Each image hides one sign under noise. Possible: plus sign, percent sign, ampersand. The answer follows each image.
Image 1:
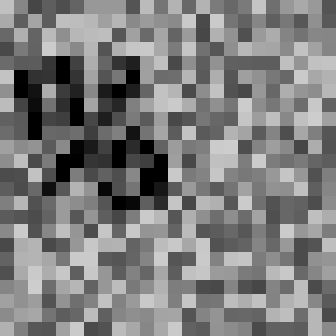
percent sign
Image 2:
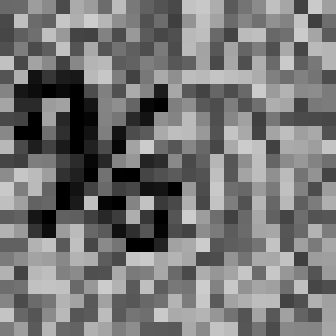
percent sign
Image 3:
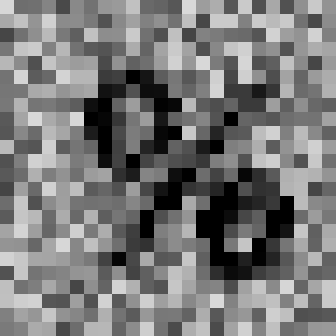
percent sign
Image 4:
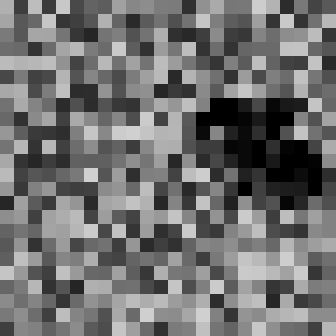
percent sign
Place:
middle right
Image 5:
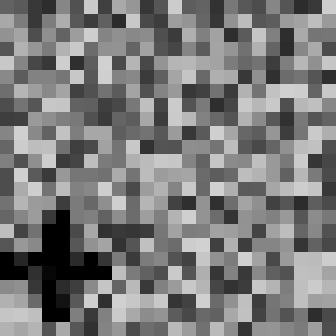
plus sign
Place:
bottom left
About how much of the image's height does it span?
a third
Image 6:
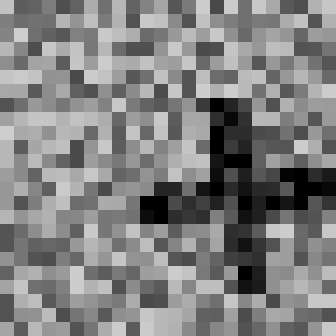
plus sign
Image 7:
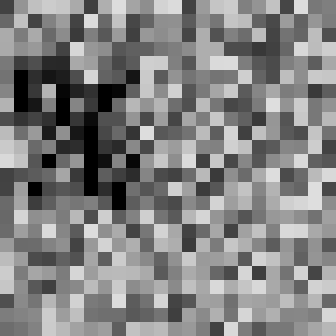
percent sign
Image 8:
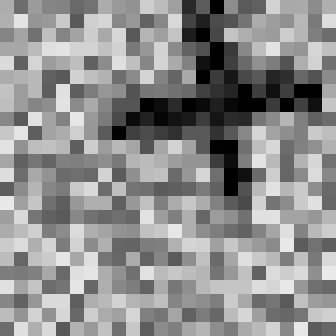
plus sign
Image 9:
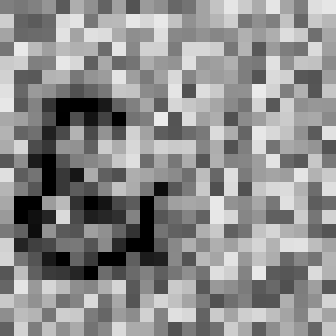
ampersand
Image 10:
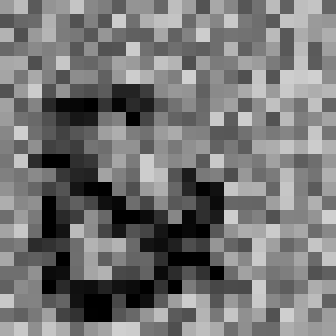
ampersand
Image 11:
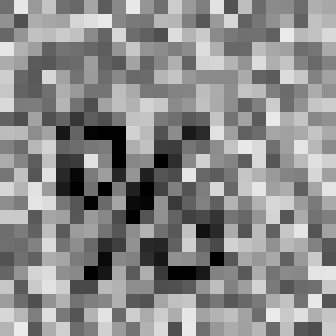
percent sign
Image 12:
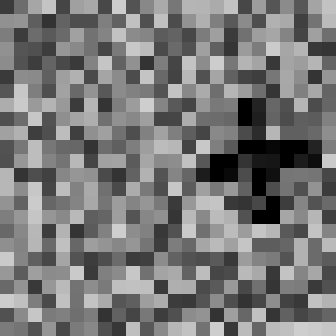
plus sign
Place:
middle right
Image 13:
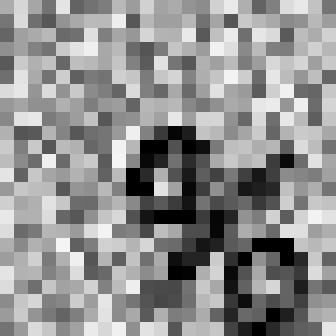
percent sign
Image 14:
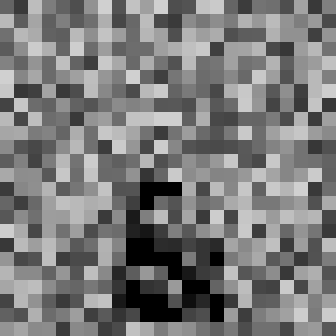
ampersand
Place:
bottom middle
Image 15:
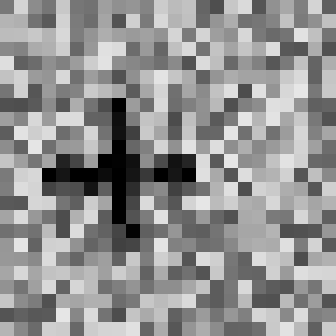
plus sign
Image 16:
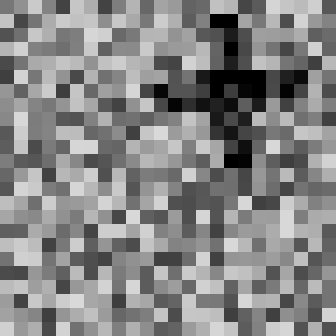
plus sign
